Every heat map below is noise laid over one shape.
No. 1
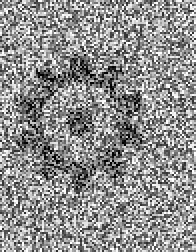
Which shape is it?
gear
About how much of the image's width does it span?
two thirds
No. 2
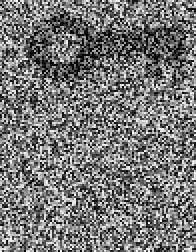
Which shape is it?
key
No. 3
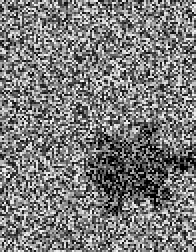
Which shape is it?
turtle
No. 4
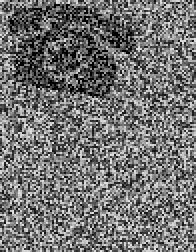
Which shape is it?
telephone
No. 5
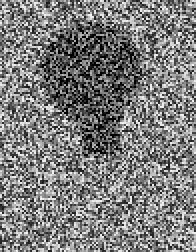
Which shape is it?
light bulb
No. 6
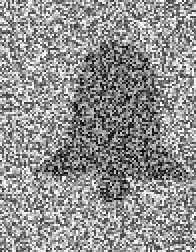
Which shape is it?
bell
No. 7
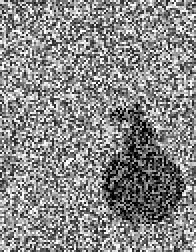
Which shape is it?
pear
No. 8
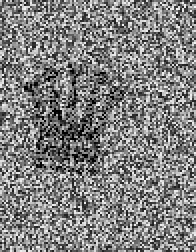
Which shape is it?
chess queen
